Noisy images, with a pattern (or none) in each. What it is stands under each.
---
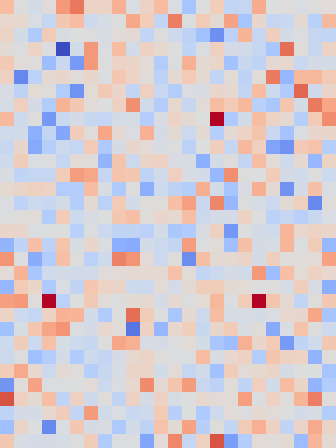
only noise
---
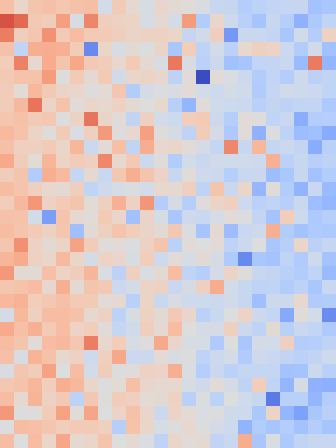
a smooth slope
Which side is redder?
left
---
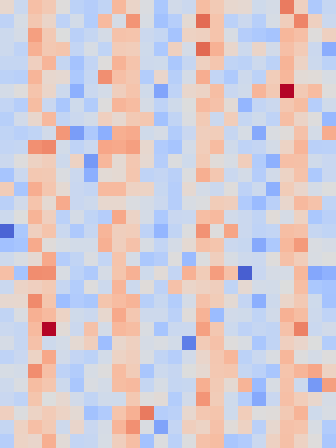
vertical stripes
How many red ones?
4
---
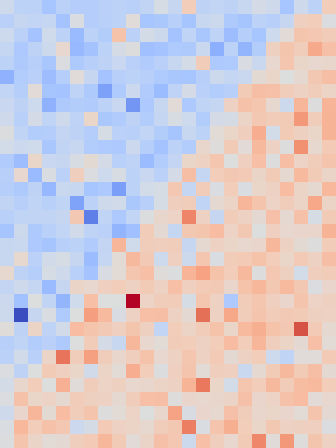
a sharp edge
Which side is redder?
bottom right
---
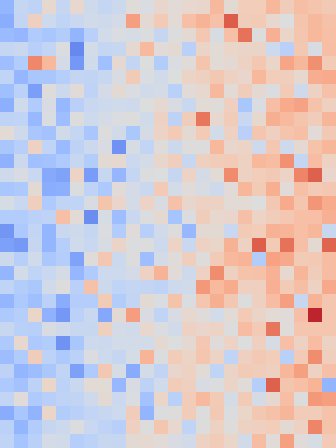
a smooth slope
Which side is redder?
right
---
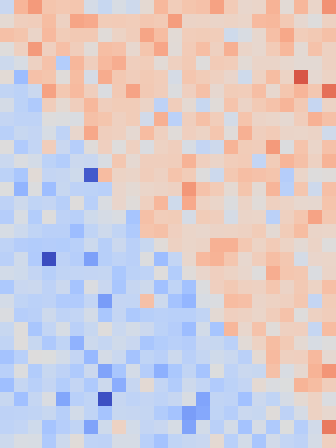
a sharp edge
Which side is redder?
top right
